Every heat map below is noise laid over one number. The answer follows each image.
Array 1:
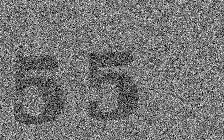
55
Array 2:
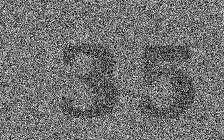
35
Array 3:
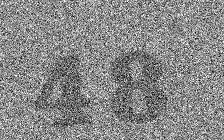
48
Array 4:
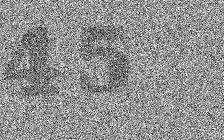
45
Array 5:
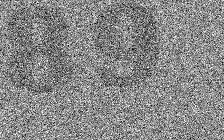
89
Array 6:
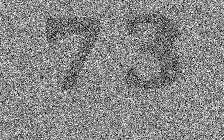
73
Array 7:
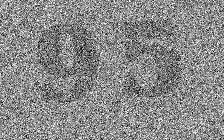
95
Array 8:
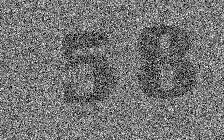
58
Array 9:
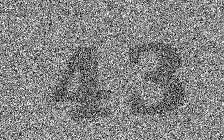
43
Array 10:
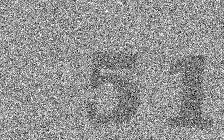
51
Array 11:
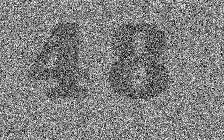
48
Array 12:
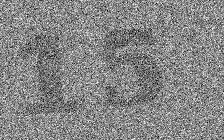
15
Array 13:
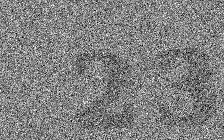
23
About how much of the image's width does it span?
two thirds
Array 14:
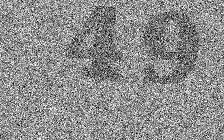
49
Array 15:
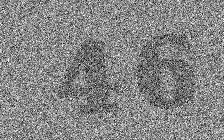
46
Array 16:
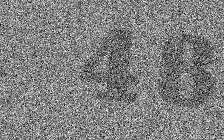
48
